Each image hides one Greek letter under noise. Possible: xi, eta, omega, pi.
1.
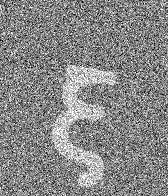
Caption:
light xi
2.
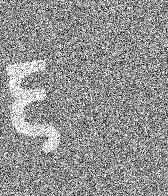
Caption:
light xi
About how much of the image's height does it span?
half
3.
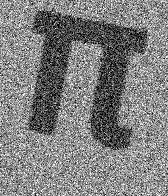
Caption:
dark pi
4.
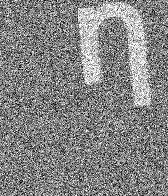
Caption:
light eta
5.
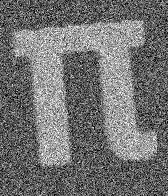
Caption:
light pi
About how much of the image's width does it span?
nearly all
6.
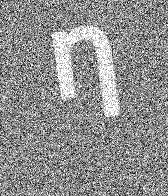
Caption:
light eta
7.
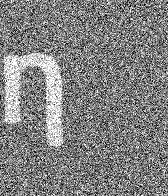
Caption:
light eta
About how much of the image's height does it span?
half
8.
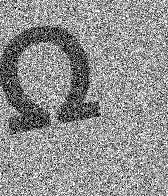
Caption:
dark omega
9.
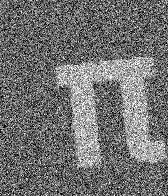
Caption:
light pi
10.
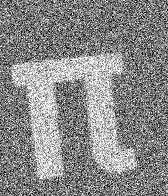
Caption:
light pi
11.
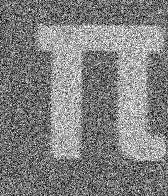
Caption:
light pi
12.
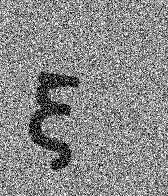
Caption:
dark xi
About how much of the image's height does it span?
half
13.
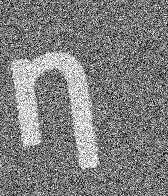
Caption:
light eta
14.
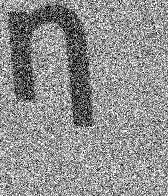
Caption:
dark eta
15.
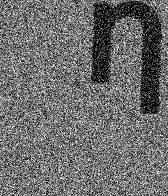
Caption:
dark eta
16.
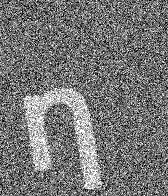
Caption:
light eta
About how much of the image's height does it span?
half
